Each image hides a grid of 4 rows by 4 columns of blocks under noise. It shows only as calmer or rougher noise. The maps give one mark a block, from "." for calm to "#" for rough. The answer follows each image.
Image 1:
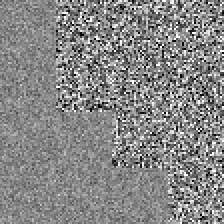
. # # #
. # # #
. . # #
. . . #
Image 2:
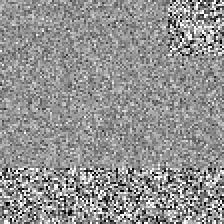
. . . #
. . . .
. . . .
# # # #
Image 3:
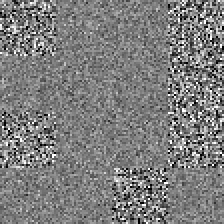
# . . #
. . . #
# . . #
. . # .
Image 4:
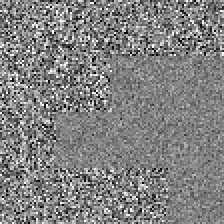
# # # #
# # . .
# . . .
# # # .
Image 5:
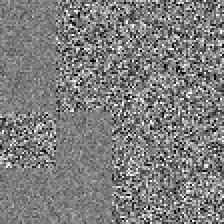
. # # #
. # # #
# . # #
. . # #
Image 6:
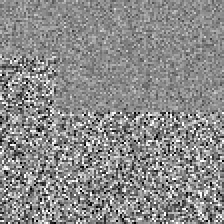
. . . .
# . . .
# # # #
# # # #
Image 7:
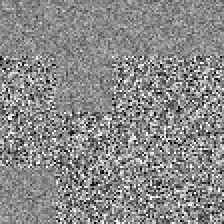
. . . .
# . # #
# # # #
. # # #
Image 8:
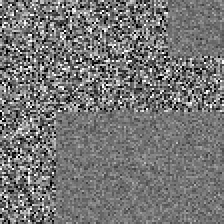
# # # .
# # # #
# . . .
# . . .
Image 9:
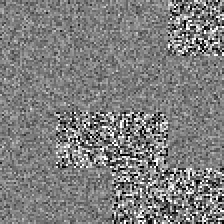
. . . #
. . . .
. # # .
. . # #
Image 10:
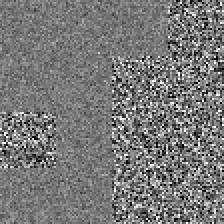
. . . #
. . # #
# . # #
. . # #
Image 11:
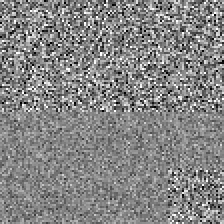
# # # #
# # # #
. . . .
. . . #
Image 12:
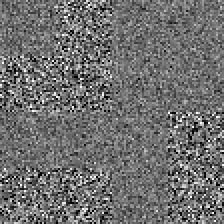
. # . .
# # . .
. . . #
# # . #
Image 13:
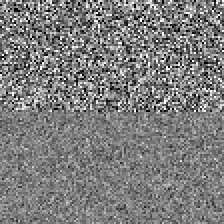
# # # #
# # # #
. . . .
. . . .
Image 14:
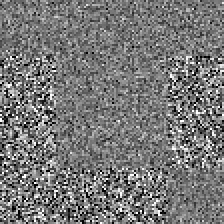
. . . .
# . . #
# . . #
# # # .
